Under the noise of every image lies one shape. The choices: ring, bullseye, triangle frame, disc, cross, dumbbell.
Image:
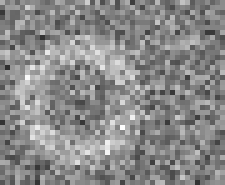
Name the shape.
ring
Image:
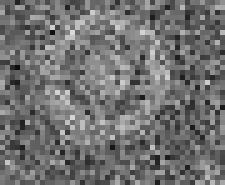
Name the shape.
bullseye
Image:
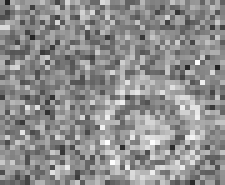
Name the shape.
bullseye
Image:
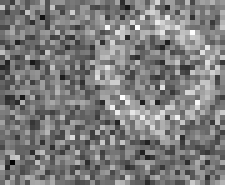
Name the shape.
ring
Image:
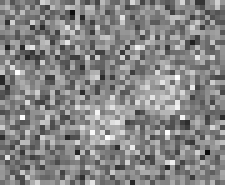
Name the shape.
dumbbell
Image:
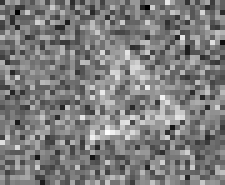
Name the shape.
triangle frame
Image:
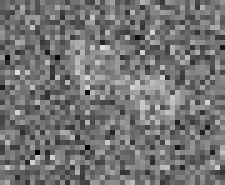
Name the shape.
dumbbell
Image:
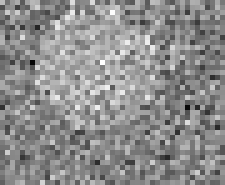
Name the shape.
disc
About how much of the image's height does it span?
two thirds
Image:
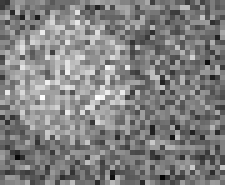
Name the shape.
disc
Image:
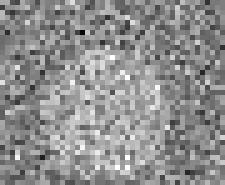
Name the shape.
disc
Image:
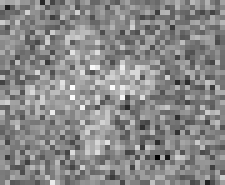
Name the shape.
cross
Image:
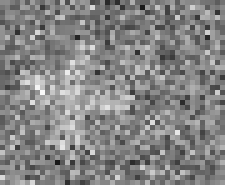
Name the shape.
cross
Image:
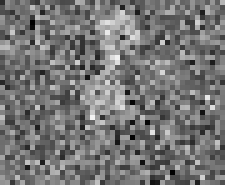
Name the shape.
dumbbell
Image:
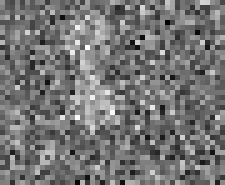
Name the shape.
dumbbell
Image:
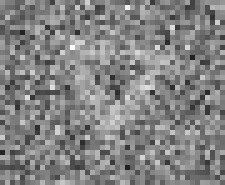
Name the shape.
triangle frame
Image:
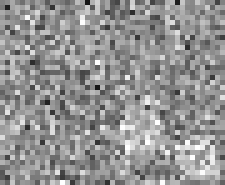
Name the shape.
dumbbell
